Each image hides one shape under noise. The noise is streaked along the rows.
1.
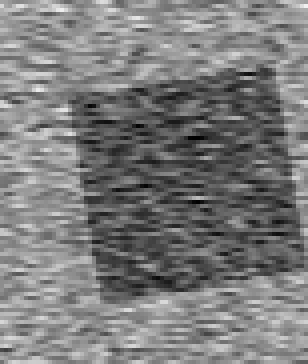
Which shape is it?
square
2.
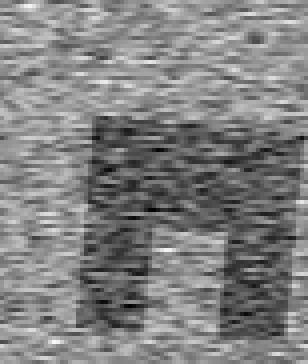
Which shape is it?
square with a notch
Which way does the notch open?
down
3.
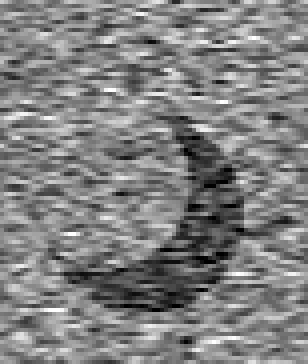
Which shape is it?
crescent
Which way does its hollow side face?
up and left
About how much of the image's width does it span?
two thirds
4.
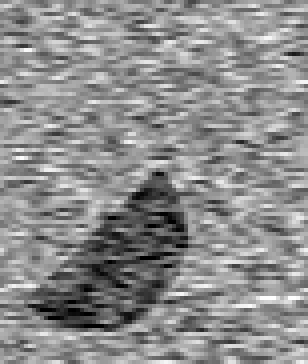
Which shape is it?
half disc
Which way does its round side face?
down and right
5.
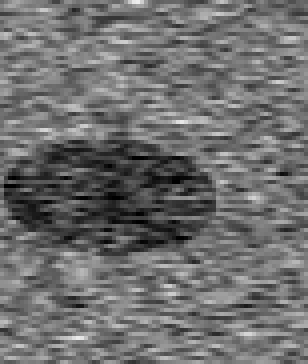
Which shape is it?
ellipse
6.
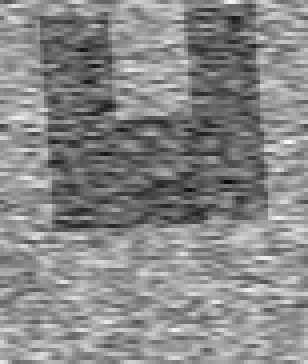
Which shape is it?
square with a notch
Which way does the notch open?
up
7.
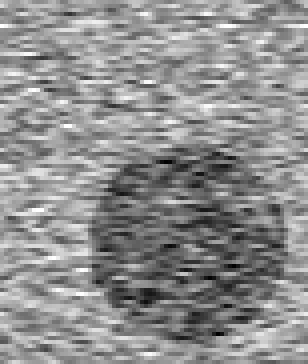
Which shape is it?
disc
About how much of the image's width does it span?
two thirds
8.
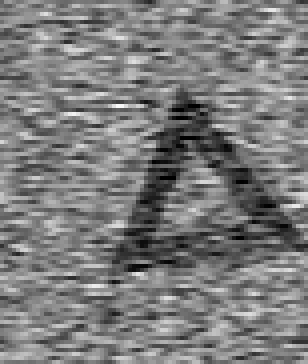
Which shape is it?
triangle frame
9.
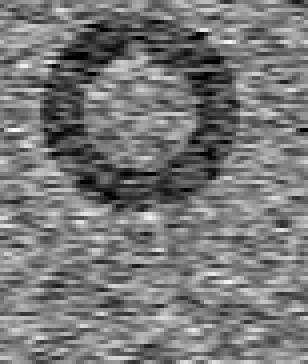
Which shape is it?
ring
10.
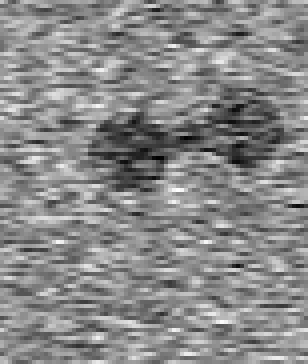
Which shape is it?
dumbbell
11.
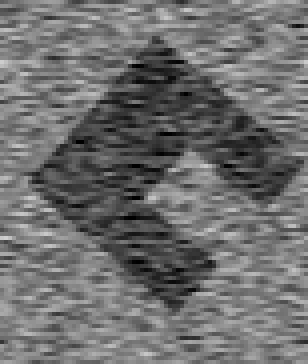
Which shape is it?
square with a notch
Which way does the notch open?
down and right
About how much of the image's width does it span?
nearly all
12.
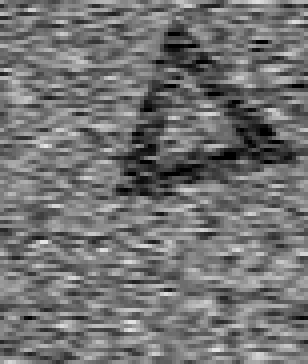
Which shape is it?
triangle frame
